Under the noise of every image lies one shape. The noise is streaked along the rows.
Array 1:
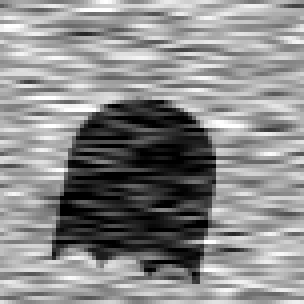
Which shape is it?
ghost
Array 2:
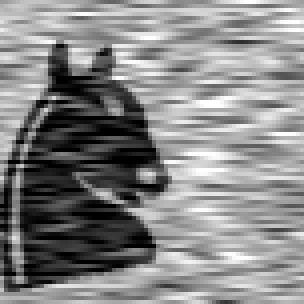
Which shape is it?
chess knight
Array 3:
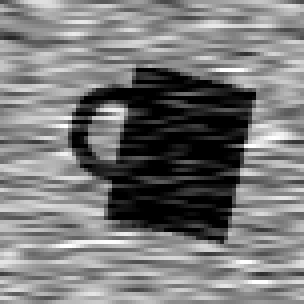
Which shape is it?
cup
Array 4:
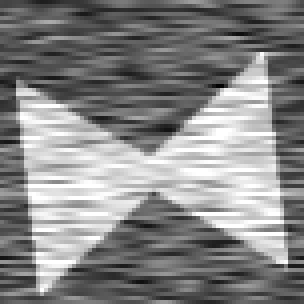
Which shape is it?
bow tie
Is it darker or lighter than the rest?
lighter
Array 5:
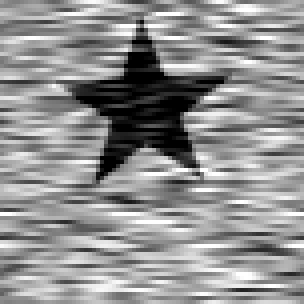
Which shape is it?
star
